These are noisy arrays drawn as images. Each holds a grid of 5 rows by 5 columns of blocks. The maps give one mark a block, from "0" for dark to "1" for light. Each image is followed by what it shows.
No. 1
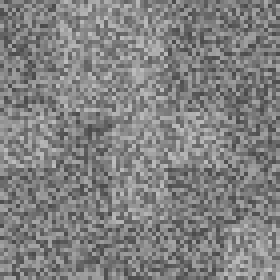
01100
01100
10110
00100
00001
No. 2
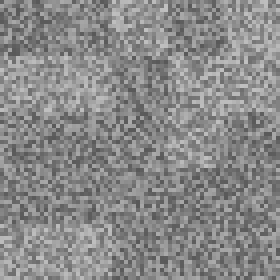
00101
11011
00010
00000
11000
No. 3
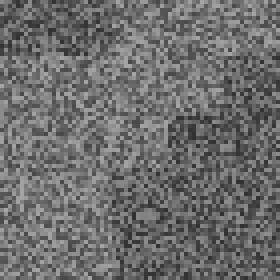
00111
11110
11100
11000
11000
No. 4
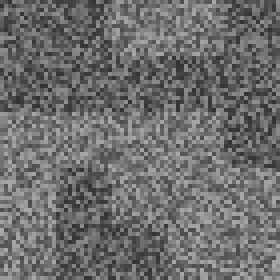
00110
00000
11110
10111
10011
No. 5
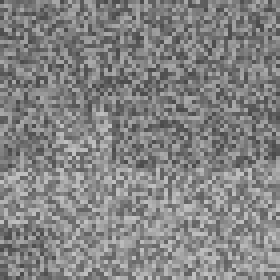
00000
00000
01000
11111
01111
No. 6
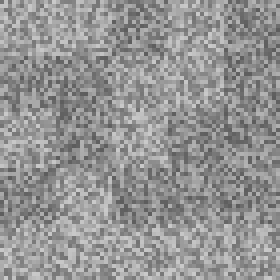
11010
00110
10100
01000
11111
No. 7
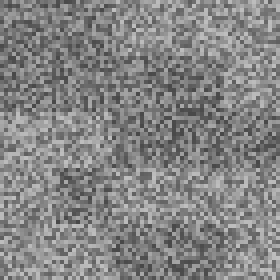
00111
00001
11000
10111
11001
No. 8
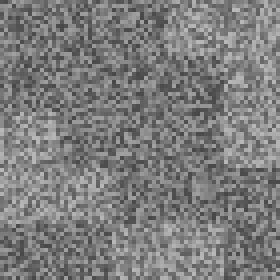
00011
00001
10001
11000
00110
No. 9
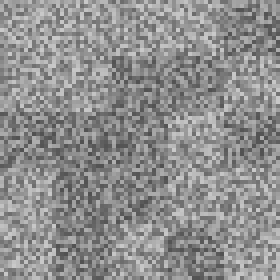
11110
11001
00010
10011
10101
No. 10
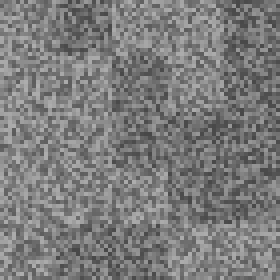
10110
11010
11000
11100
10011
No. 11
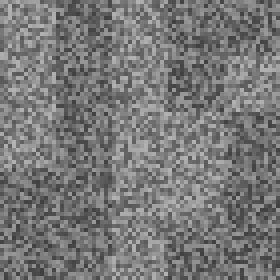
10100
10101
10110
00110
00100
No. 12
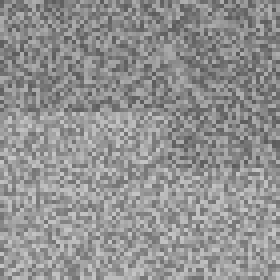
00000
00000
11100
11111
11111
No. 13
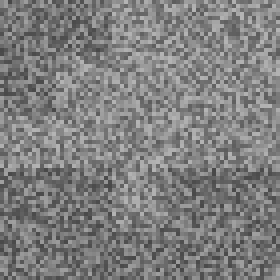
00111
01111
11111
00100
00000
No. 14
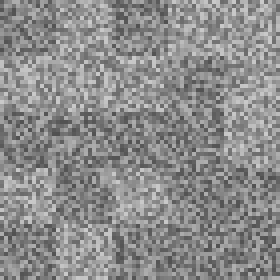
01011
11101
00001
10100
01000
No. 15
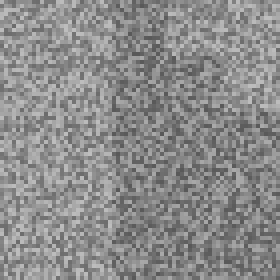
11011
11001
11000
11000
11000
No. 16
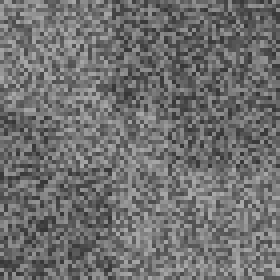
11000
11000
01100
00111
00111
